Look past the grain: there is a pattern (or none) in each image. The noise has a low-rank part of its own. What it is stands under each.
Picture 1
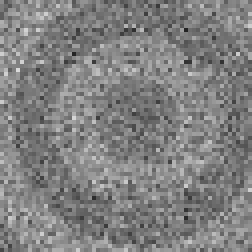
rings round one point
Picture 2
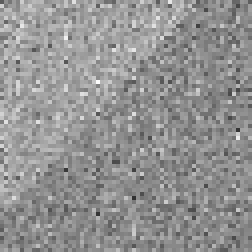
a sharp edge
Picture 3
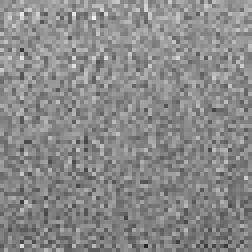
a smooth slope
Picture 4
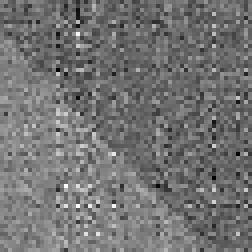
a sharp edge
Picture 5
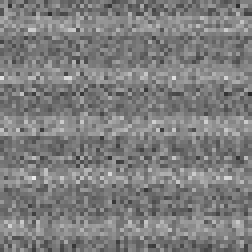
horizontal stripes
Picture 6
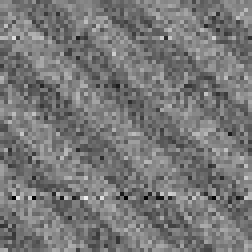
diagonal stripes
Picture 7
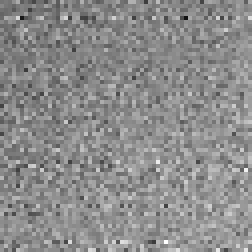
a smooth slope
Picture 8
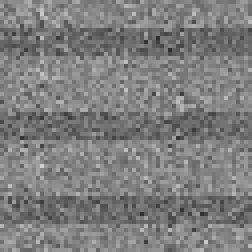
horizontal stripes
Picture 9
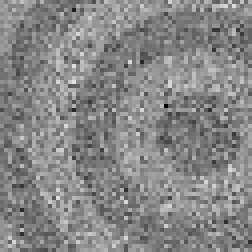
rings round one point
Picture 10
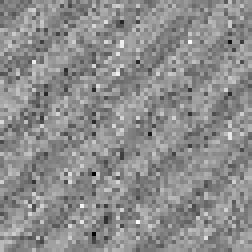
diagonal stripes
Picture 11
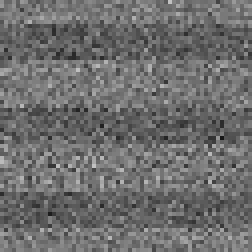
horizontal stripes
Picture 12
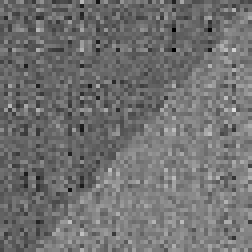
a sharp edge
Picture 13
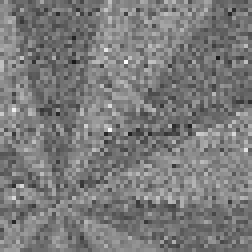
spokes from one point
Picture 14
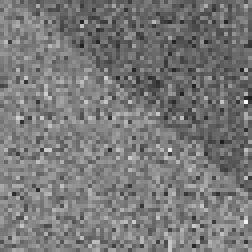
a sharp edge
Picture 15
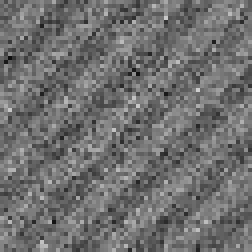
diagonal stripes
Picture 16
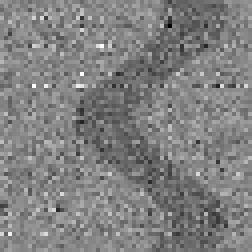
a wavy band
